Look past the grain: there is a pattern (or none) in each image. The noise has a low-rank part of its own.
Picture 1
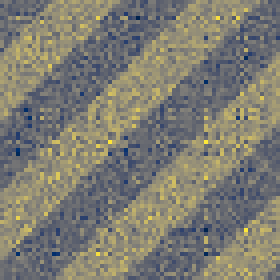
diagonal stripes
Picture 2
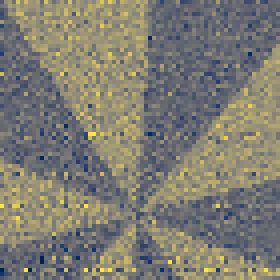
spokes from one point
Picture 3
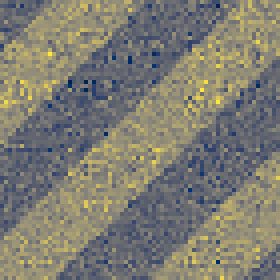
diagonal stripes
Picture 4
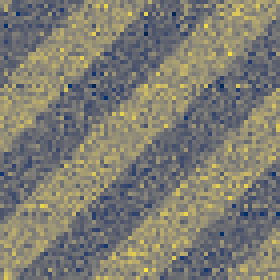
diagonal stripes
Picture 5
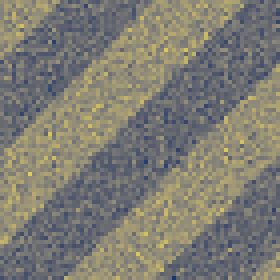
diagonal stripes
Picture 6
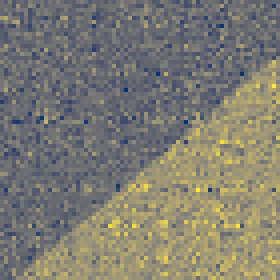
a sharp edge
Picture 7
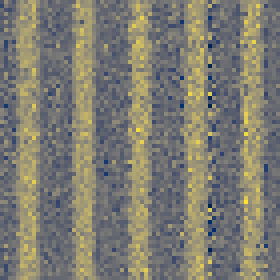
vertical stripes
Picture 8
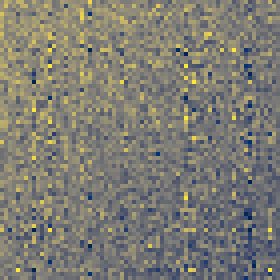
a smooth slope
